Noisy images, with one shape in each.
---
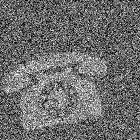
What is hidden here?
light telephone
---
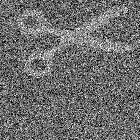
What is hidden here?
light pair of scissors
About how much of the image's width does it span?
nearly all
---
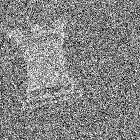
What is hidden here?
light chess rook
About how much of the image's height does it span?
two thirds
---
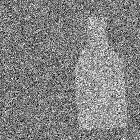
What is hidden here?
light bottle
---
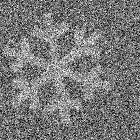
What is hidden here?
light snowflake
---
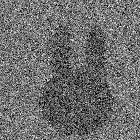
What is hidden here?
dark rabbit's head
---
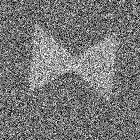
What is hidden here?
light bow tie
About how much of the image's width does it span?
two thirds
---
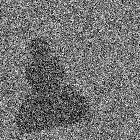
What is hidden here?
dark chess pawn
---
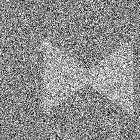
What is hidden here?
light bow tie
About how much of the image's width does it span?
two thirds
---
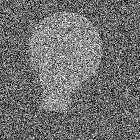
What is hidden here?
light light bulb
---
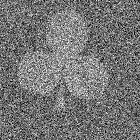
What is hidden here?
light club
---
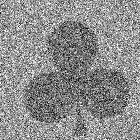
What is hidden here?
dark club
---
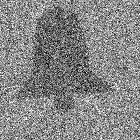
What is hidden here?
dark bell
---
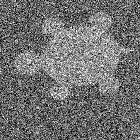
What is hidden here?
light turtle
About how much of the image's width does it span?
nearly all
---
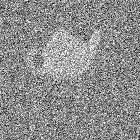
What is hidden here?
light teapot
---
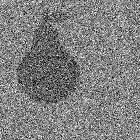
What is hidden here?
dark pear
